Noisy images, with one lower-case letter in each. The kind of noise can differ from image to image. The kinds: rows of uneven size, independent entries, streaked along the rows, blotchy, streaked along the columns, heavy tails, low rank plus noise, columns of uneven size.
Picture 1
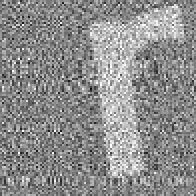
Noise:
low rank plus noise
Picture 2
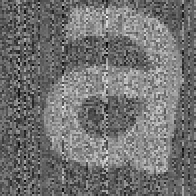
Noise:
columns of uneven size
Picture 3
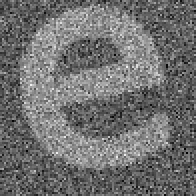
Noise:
independent entries
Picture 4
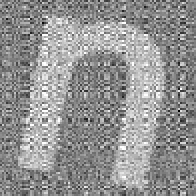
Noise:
low rank plus noise
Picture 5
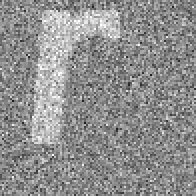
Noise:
independent entries
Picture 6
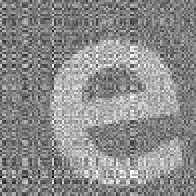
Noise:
low rank plus noise
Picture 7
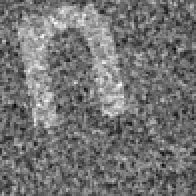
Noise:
blotchy
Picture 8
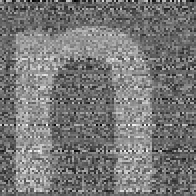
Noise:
rows of uneven size
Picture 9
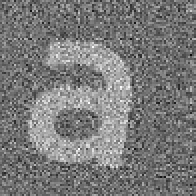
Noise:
low rank plus noise
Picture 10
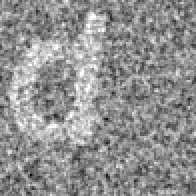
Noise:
blotchy
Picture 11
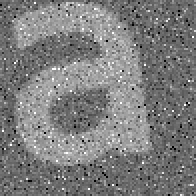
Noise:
heavy tails
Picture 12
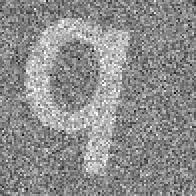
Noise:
independent entries
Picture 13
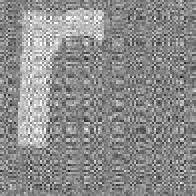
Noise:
low rank plus noise
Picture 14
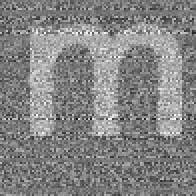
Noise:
rows of uneven size
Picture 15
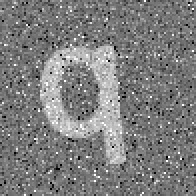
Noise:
heavy tails
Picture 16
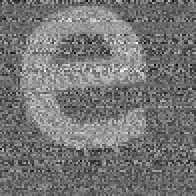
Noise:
rows of uneven size
